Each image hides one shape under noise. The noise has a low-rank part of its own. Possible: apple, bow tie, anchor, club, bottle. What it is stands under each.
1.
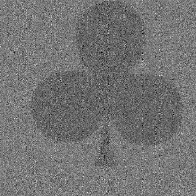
club
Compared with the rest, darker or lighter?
darker
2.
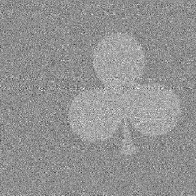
club
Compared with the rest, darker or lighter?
lighter
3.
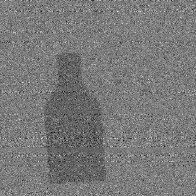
bottle
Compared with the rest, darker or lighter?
darker
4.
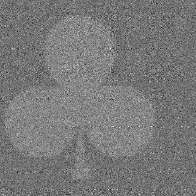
club
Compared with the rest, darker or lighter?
lighter
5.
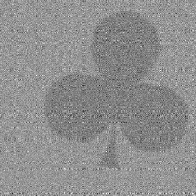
club
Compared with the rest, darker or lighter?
darker
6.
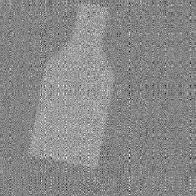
bottle
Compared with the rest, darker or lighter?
lighter
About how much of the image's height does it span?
nearly all
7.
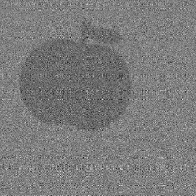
apple
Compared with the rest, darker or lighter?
darker
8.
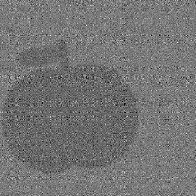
apple
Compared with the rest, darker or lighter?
darker
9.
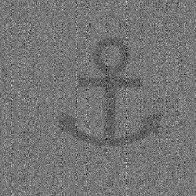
anchor
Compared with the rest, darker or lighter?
darker
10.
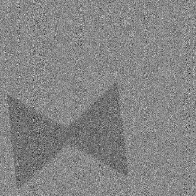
bow tie
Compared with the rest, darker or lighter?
darker
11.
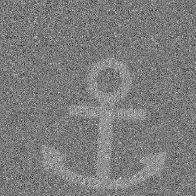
anchor
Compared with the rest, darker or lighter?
lighter
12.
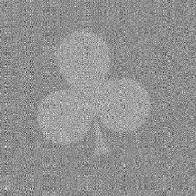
club
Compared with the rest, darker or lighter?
lighter
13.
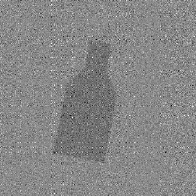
bottle
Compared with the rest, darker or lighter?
darker
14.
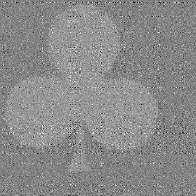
club
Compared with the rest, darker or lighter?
lighter
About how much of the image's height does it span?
nearly all
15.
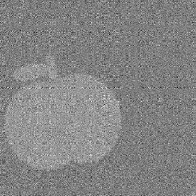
apple
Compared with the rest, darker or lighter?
lighter
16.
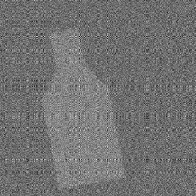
bottle
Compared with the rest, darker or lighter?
lighter
